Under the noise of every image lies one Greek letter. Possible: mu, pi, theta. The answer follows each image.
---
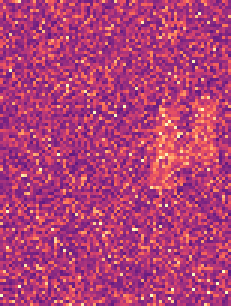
mu
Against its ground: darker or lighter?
lighter
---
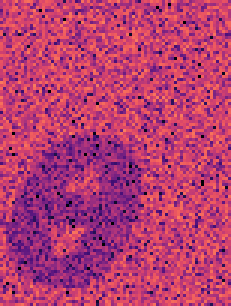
theta
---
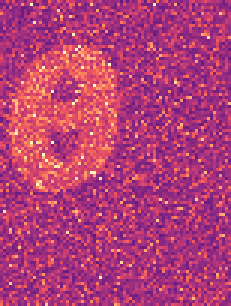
theta
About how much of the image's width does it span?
half
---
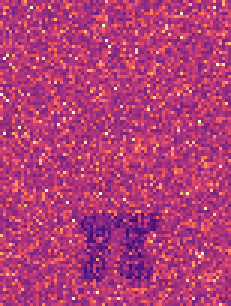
pi
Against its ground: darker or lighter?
darker
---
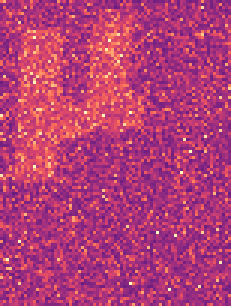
mu
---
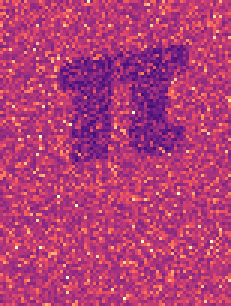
pi
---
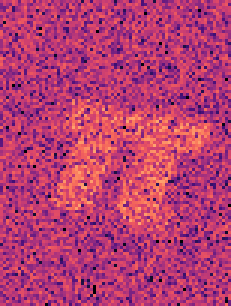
pi
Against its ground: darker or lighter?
lighter
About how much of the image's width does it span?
two thirds
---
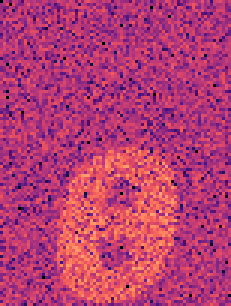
theta
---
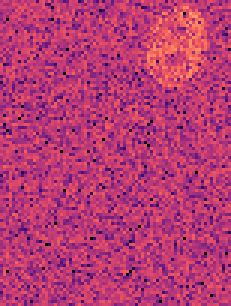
theta
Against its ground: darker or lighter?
lighter
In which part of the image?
top right
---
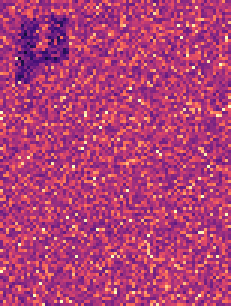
mu
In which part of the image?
top left
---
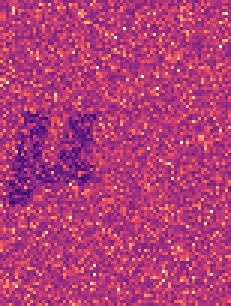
mu
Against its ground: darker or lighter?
darker
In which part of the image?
middle left
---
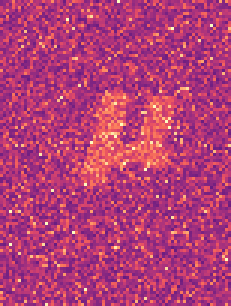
mu
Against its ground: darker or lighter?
lighter
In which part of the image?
centre
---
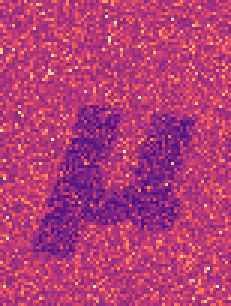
mu
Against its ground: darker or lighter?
darker
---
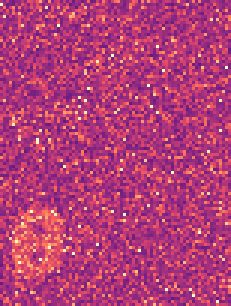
theta
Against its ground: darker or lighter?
lighter
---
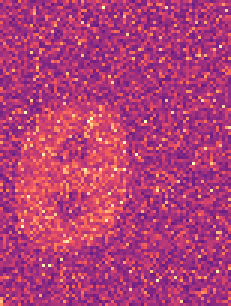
theta
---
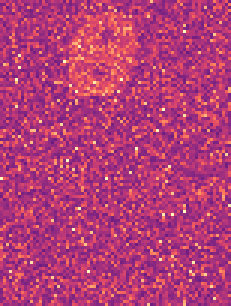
theta
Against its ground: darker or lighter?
lighter
